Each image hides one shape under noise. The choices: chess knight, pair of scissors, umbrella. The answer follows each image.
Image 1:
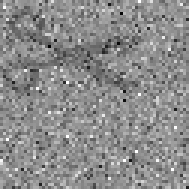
pair of scissors
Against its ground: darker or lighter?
darker
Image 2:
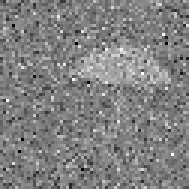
umbrella
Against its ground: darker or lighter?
lighter
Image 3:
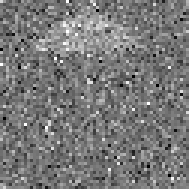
umbrella
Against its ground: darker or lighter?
lighter
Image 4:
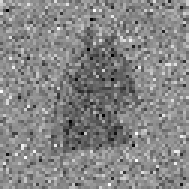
chess knight
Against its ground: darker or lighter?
darker
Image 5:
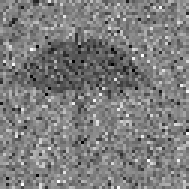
umbrella
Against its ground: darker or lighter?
darker
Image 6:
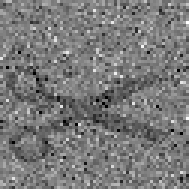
pair of scissors
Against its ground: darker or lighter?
darker
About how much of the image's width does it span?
nearly all
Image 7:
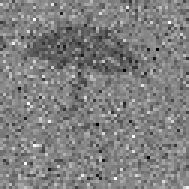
umbrella
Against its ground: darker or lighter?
darker
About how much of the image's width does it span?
two thirds
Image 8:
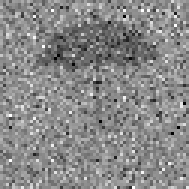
umbrella
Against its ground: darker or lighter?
darker
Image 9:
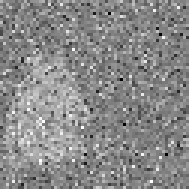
chess knight
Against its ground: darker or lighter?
lighter
